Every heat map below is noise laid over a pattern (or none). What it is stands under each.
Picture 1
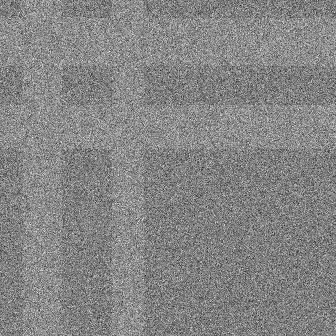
bands of rows crossing bands of columns
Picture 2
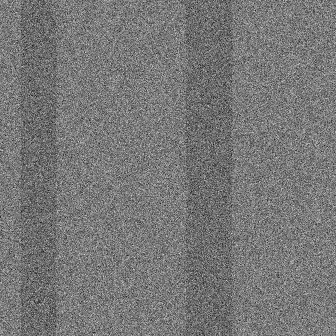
bands of columns
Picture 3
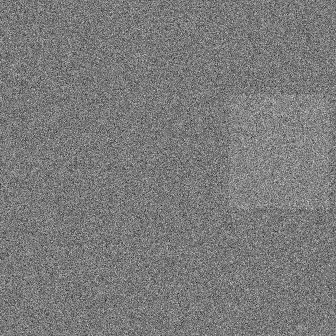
one block
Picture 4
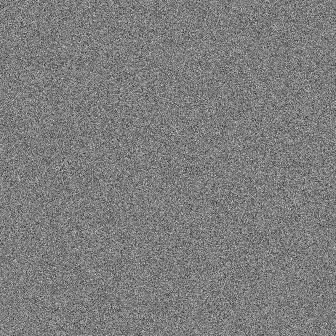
only noise
